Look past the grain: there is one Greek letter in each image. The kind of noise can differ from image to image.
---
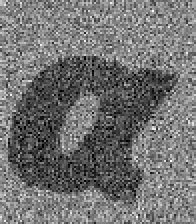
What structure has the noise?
low rank plus noise
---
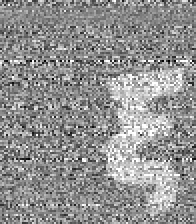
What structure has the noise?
rows of uneven size
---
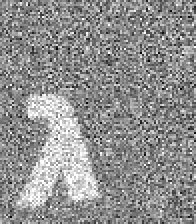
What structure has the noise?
low rank plus noise
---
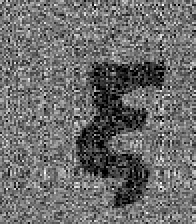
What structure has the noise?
low rank plus noise
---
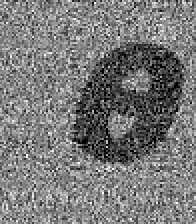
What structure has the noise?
low rank plus noise
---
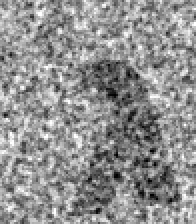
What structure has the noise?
blotchy
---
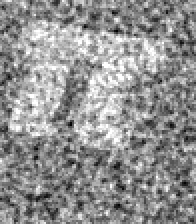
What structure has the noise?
blotchy
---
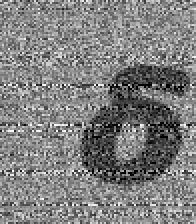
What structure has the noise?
rows of uneven size
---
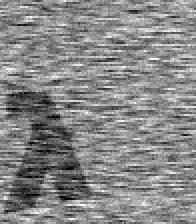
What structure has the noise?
streaked along the rows
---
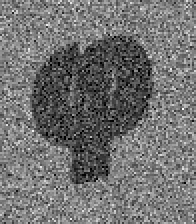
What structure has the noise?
independent entries
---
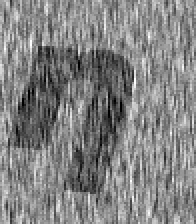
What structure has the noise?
streaked along the columns
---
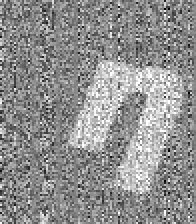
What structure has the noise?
columns of uneven size
